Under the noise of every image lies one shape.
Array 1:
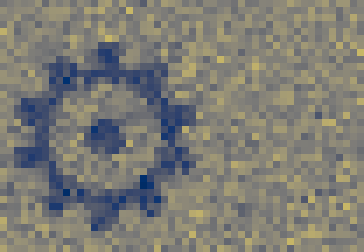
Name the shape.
gear
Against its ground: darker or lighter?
darker
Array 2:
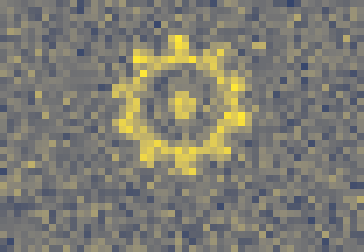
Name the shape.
gear
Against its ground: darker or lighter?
lighter
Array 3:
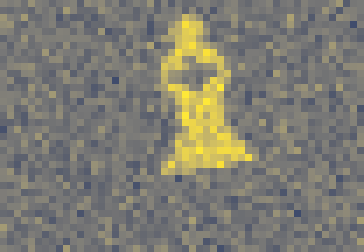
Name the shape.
chess bishop
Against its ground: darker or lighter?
lighter
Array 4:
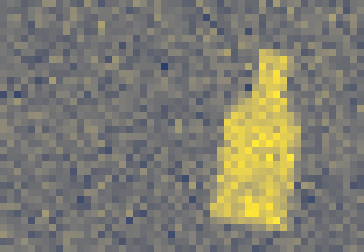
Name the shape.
bottle
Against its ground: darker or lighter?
lighter
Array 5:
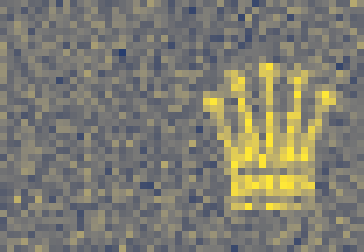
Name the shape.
chess queen
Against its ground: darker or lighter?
lighter
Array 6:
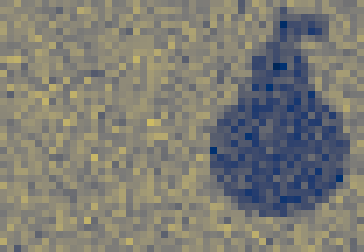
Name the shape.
pear
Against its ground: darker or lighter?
darker
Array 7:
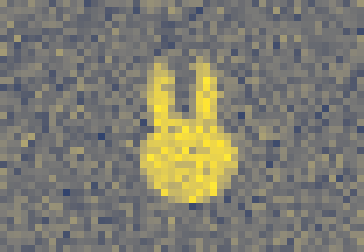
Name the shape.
rabbit's head
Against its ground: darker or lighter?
lighter
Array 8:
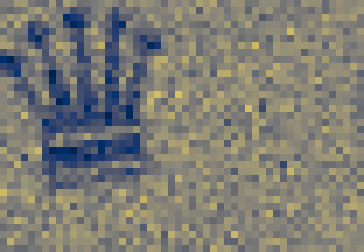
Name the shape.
chess queen
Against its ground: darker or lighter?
darker
